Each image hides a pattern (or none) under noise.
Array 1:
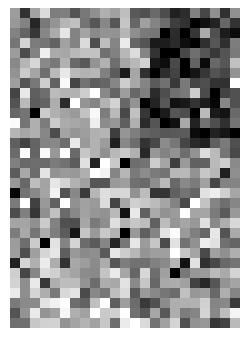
one block
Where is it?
top right
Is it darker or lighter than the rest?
darker
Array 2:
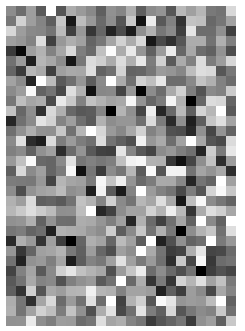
only noise
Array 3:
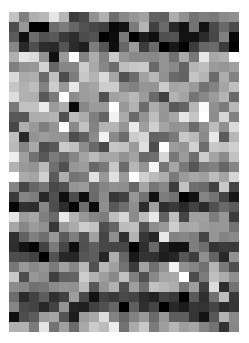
bands of rows
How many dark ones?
4
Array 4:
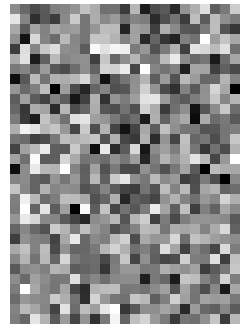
only noise
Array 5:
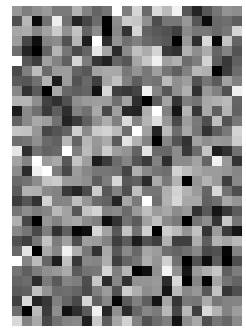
only noise
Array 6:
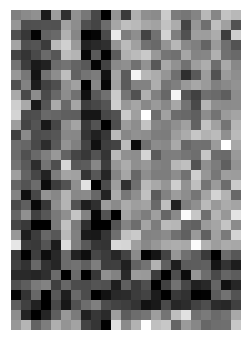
bands of rows crossing bands of columns
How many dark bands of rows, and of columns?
1 and 2
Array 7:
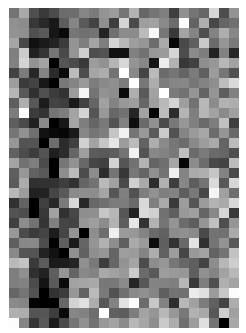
one band of columns
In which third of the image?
left
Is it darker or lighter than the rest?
darker
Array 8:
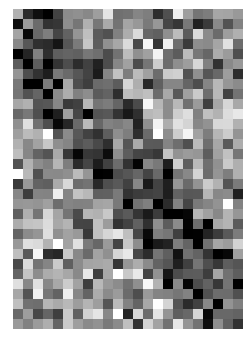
a diagonal band
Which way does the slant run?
top left to bottom right
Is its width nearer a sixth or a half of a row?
a half
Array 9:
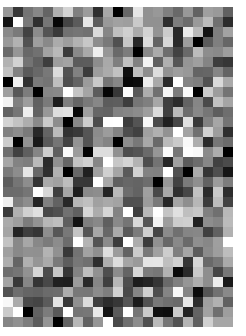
only noise
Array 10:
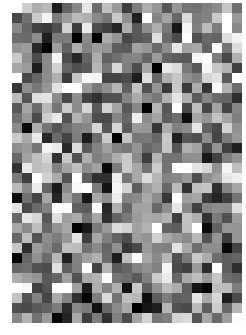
only noise
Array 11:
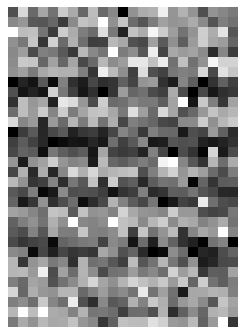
bands of rows
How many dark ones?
4
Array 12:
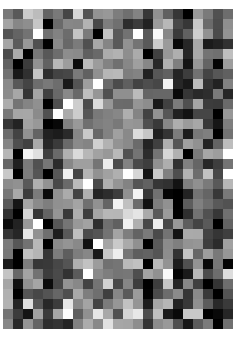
bands of columns
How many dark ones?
5
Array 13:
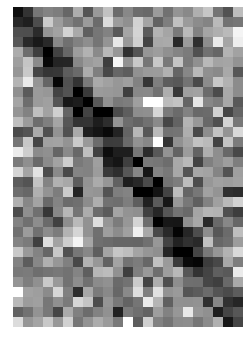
a diagonal band
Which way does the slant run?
top left to bottom right
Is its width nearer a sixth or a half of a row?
a sixth
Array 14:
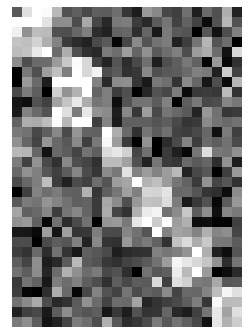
blocks along the diagonal
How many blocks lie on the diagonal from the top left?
6
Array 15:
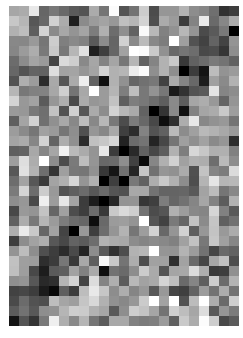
a diagonal band
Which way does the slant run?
bottom left to top right
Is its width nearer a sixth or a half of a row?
a sixth
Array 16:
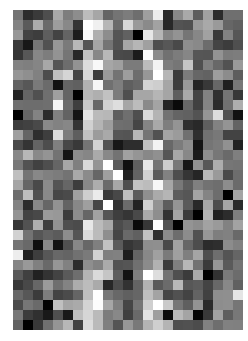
bands of columns
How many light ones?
2
